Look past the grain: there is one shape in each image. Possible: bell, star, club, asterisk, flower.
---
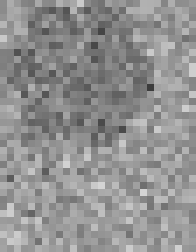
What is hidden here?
dark flower
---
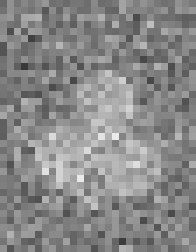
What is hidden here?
light club
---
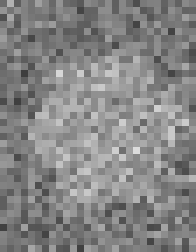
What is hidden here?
light flower
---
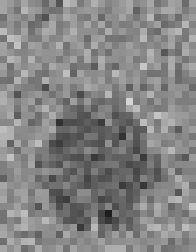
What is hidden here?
dark flower
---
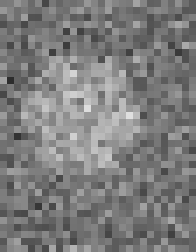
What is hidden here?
light flower
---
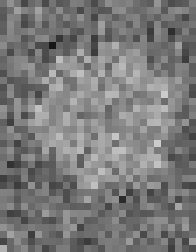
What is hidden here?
light flower
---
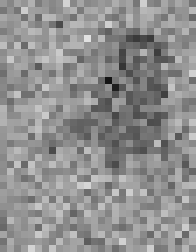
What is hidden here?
dark bell
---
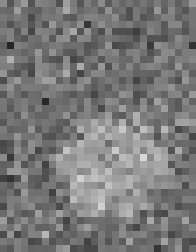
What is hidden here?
light flower
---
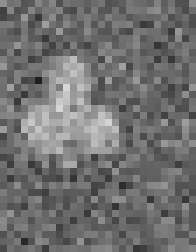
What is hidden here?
light club
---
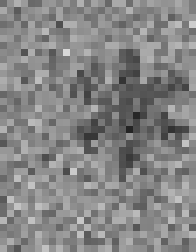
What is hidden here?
dark asterisk
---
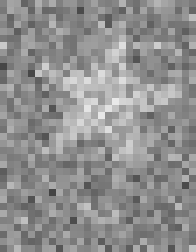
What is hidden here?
light star
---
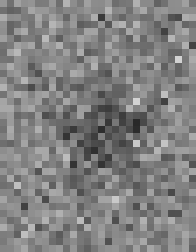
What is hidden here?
dark star
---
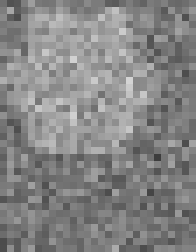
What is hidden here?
light flower
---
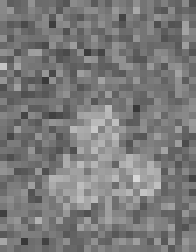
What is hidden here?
light club
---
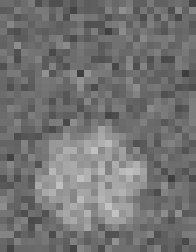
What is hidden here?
light flower
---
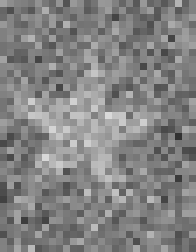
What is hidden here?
light star
